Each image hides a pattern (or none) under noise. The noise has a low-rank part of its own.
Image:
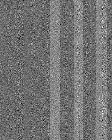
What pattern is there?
bands of columns
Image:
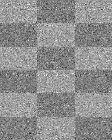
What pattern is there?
a checkerboard
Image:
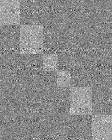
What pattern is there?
blocks along the diagonal
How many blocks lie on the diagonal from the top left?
6
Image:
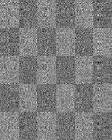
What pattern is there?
a checkerboard
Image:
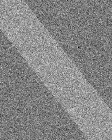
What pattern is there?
a diagonal band
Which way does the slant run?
top left to bottom right
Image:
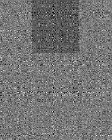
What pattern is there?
one block
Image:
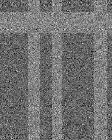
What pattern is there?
bands of rows crossing bands of columns
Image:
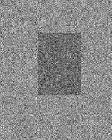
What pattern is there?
one block
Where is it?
centre
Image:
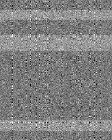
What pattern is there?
bands of rows
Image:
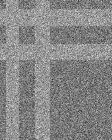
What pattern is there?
bands of rows crossing bands of columns
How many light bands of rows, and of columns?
2 and 2
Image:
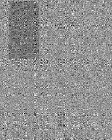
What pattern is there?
one block
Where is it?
top left
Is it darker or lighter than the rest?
darker
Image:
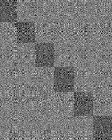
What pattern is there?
blocks along the diagonal
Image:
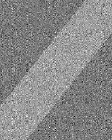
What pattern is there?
a diagonal band
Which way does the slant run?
bottom left to top right
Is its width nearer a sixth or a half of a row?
a half
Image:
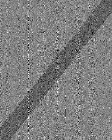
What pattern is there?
a diagonal band
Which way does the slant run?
bottom left to top right
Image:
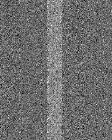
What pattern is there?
one band of columns
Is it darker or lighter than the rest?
lighter
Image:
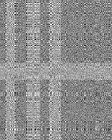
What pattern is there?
bands of rows crossing bands of columns
